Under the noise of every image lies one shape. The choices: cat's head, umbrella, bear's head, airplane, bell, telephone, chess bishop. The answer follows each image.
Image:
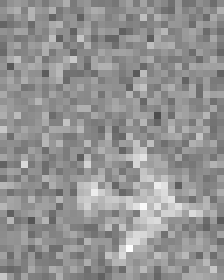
airplane
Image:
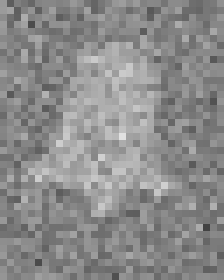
bell
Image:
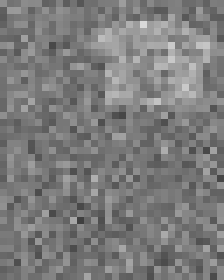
telephone
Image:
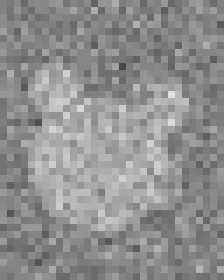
bear's head
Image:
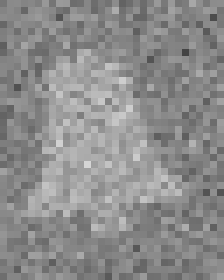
bell
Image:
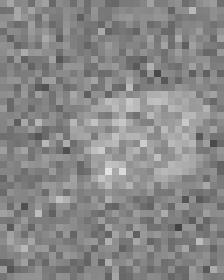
telephone
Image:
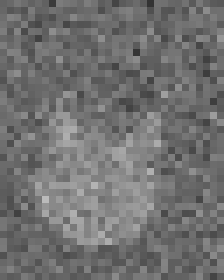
cat's head
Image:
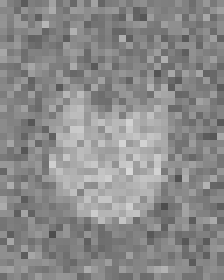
cat's head
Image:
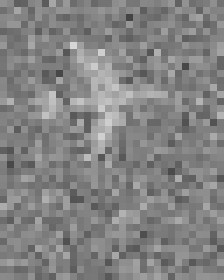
airplane
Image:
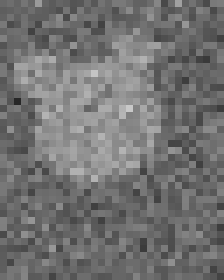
bear's head
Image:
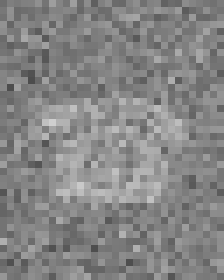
telephone
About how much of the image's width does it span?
two thirds
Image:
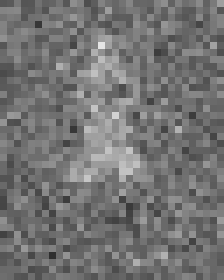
chess bishop
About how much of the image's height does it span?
half
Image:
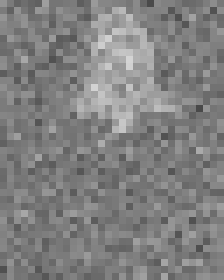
bell
